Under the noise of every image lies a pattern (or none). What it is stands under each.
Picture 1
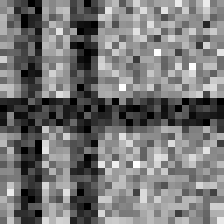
bands of rows crossing bands of columns
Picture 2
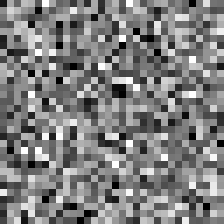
only noise
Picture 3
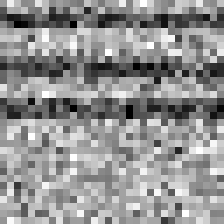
bands of rows
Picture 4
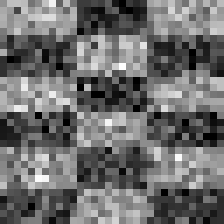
a checkerboard
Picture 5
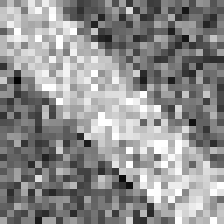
a diagonal band
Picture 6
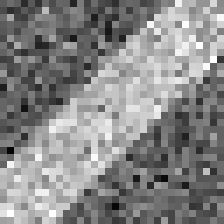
a diagonal band
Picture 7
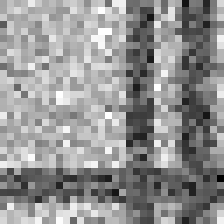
bands of rows crossing bands of columns
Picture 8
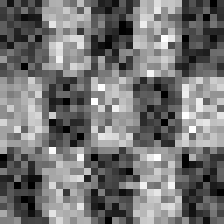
a checkerboard
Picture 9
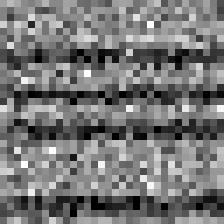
bands of rows
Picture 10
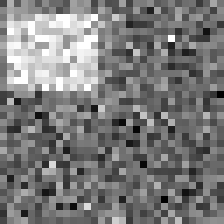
one block
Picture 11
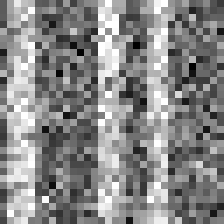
bands of columns
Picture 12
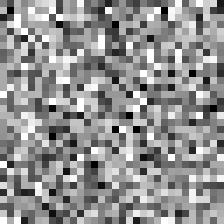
only noise
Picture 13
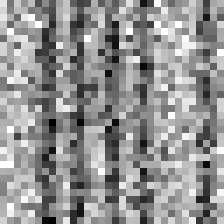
bands of columns
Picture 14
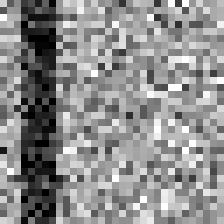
one band of columns
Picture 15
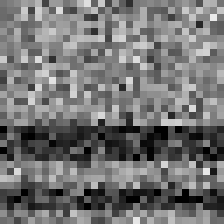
bands of rows
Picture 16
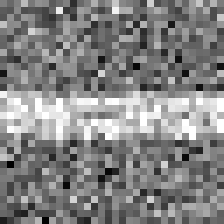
one band of rows
